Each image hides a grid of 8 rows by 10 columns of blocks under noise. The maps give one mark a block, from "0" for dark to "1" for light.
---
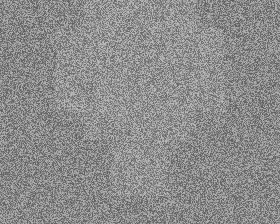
0001111000
0011111100
0011111100
0011111100
0001111000
0000110000
0000110000
0000000000
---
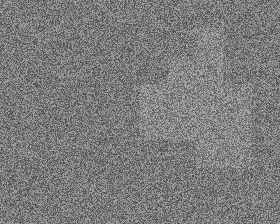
0000000000
0000000100
0000001100
0000011110
0000011110
0000000110
0000000000
0000000000
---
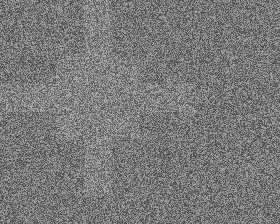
0001000000
0001000000
0011100000
1111111000
0011100000
0001000000
0001000000
0000000000
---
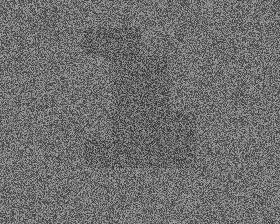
1111111111
1110011111
1111001111
1111001111
1111000111
1110000111
1111111111
1111111111
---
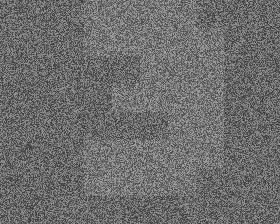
0001111000
0001111100
0000011100
0000111100
0000001100
0001111100
0001111000
0000000000
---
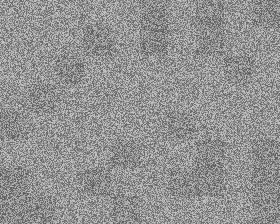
1111101010
1110101011
1101111101
1011111111
0111110111
1111011010
0110110010
0011011110
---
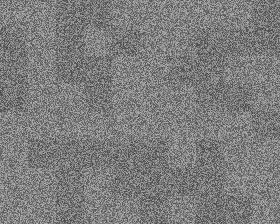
1100111110
0101011000
0100110011
0110111001
1111111110
1000001011
1101000011
1101101001
